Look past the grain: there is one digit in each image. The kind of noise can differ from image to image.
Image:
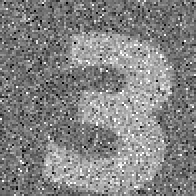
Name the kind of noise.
heavy tails
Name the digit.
3
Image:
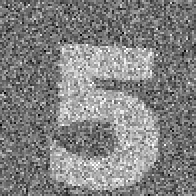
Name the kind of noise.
independent entries
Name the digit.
5
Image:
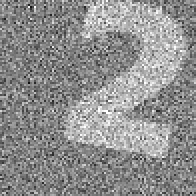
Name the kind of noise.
low rank plus noise
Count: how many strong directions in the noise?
three or four
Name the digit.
2
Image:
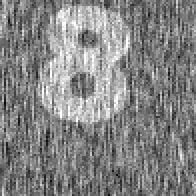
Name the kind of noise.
streaked along the columns
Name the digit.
8
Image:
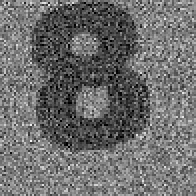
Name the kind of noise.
low rank plus noise
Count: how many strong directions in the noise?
three or four
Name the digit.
8
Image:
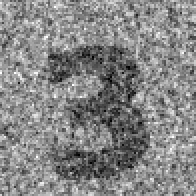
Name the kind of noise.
blotchy
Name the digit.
3
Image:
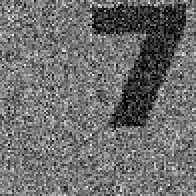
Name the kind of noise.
low rank plus noise
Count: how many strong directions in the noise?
three or four
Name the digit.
7
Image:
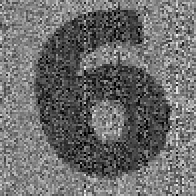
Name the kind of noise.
columns of uneven size
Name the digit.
6
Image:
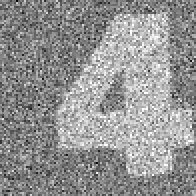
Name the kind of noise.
independent entries
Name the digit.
4
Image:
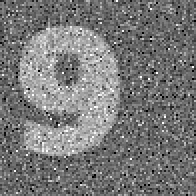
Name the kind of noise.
heavy tails
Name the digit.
9
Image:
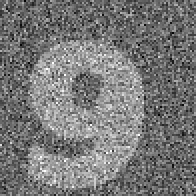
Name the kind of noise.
independent entries
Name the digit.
9
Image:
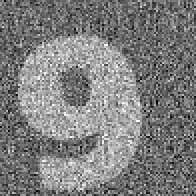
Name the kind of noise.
low rank plus noise
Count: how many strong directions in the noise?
one
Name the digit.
9
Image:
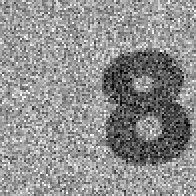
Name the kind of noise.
independent entries
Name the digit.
8
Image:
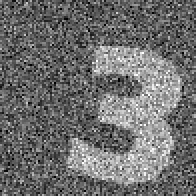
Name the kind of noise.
independent entries
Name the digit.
3
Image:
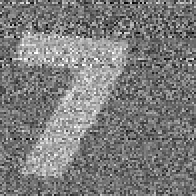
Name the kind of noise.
rows of uneven size
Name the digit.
7
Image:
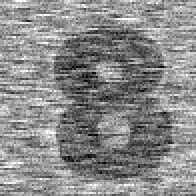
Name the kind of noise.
streaked along the rows
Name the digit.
8
